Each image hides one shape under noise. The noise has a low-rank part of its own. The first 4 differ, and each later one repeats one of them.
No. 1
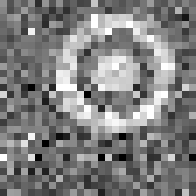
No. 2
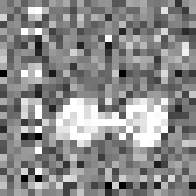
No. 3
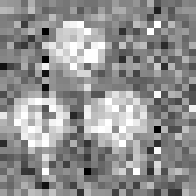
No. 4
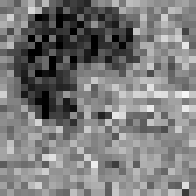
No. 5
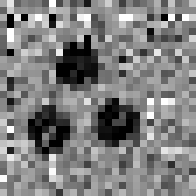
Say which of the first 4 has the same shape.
3
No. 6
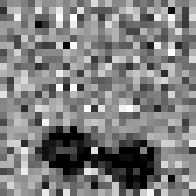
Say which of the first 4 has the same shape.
2
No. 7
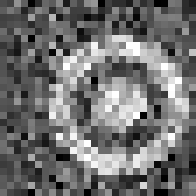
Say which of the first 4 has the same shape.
1
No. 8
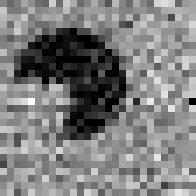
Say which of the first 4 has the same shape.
4
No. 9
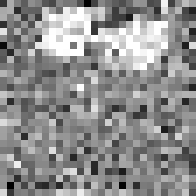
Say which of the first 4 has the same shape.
2
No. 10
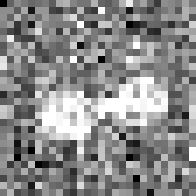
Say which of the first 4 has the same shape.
2
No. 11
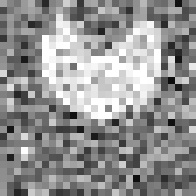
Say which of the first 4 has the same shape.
4
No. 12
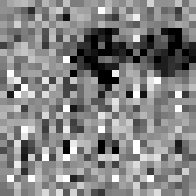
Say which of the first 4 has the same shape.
2
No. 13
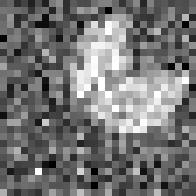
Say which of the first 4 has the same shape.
4
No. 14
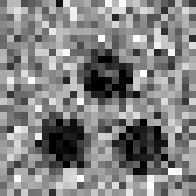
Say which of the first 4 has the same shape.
3
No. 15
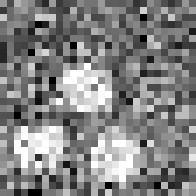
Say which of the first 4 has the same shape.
3
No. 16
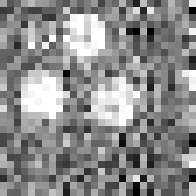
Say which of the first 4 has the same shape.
3
